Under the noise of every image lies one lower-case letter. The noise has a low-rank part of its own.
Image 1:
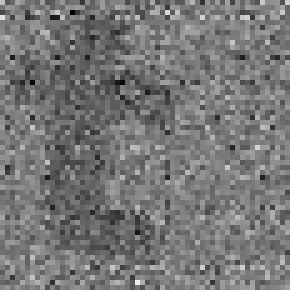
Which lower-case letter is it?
t
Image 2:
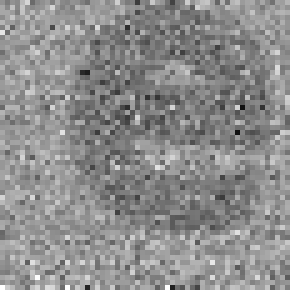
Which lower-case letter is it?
e
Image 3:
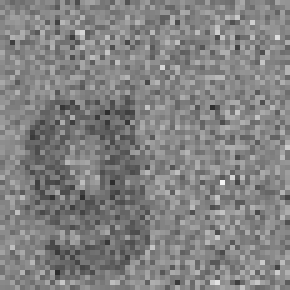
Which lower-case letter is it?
g
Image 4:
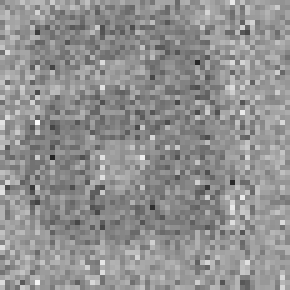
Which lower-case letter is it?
a
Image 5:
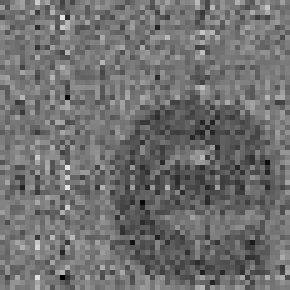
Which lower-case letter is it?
e
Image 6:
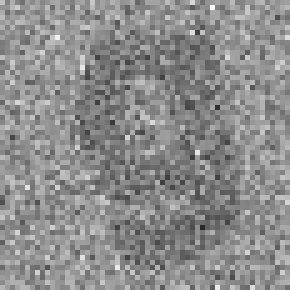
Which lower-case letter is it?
g
